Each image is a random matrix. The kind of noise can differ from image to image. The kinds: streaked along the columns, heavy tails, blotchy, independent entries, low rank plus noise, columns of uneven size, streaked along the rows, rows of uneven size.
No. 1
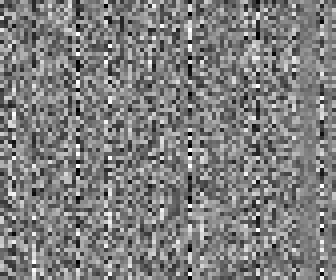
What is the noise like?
columns of uneven size
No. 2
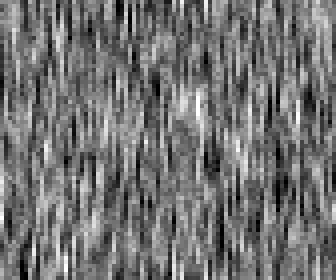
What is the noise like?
streaked along the columns
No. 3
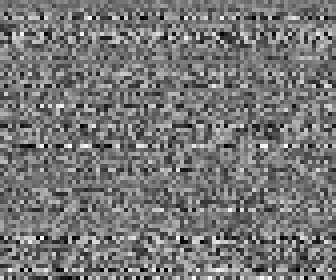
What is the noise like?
rows of uneven size
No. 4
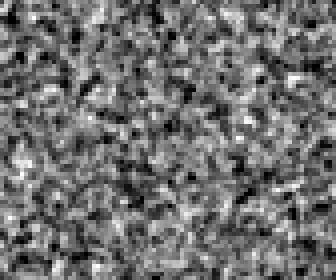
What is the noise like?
blotchy
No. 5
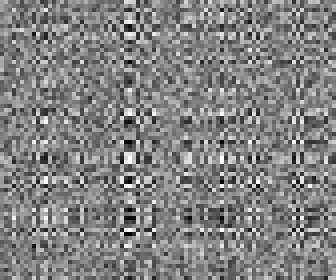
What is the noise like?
low rank plus noise
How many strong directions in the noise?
one
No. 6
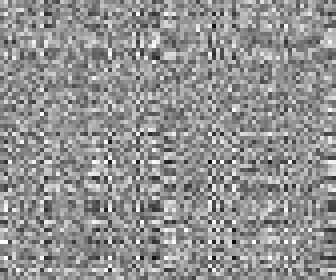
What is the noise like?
low rank plus noise
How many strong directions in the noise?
one
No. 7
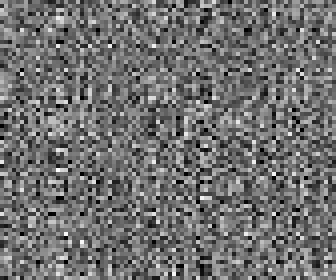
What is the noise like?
low rank plus noise
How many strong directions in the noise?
three or four
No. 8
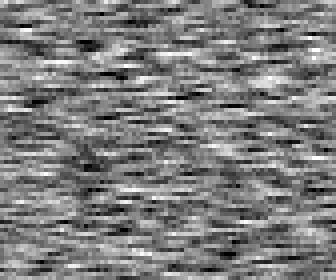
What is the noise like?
streaked along the rows
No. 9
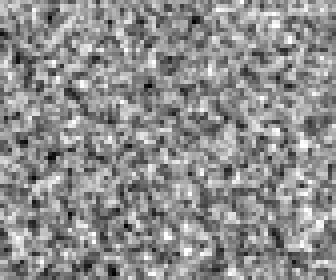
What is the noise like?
blotchy
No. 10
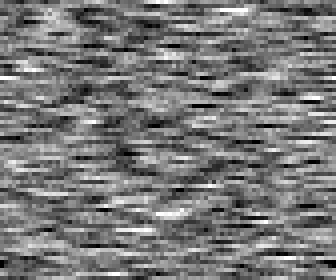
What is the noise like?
streaked along the rows
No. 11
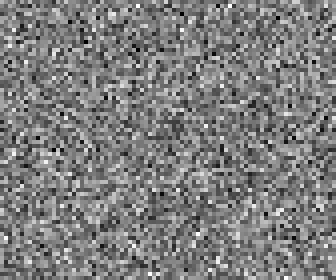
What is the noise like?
independent entries
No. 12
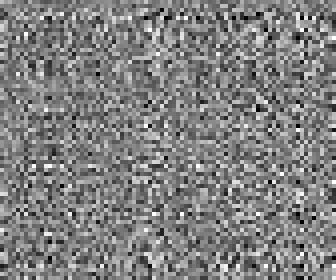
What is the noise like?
low rank plus noise
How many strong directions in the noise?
three or four
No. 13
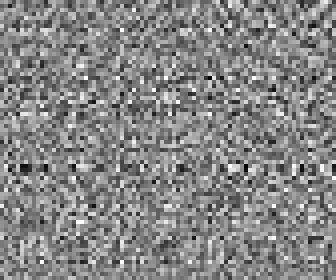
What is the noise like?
low rank plus noise
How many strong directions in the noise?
three or four
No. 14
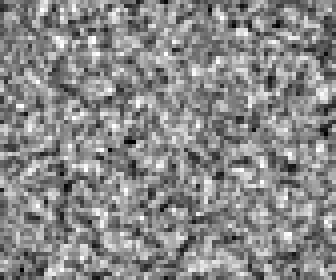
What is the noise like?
blotchy
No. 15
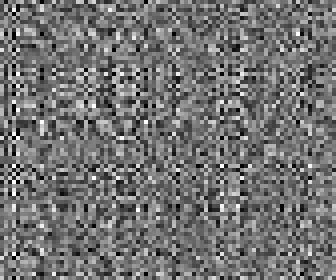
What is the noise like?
low rank plus noise
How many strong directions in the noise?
two
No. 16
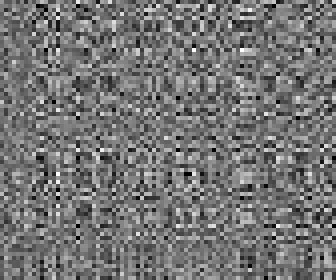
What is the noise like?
low rank plus noise
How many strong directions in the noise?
two
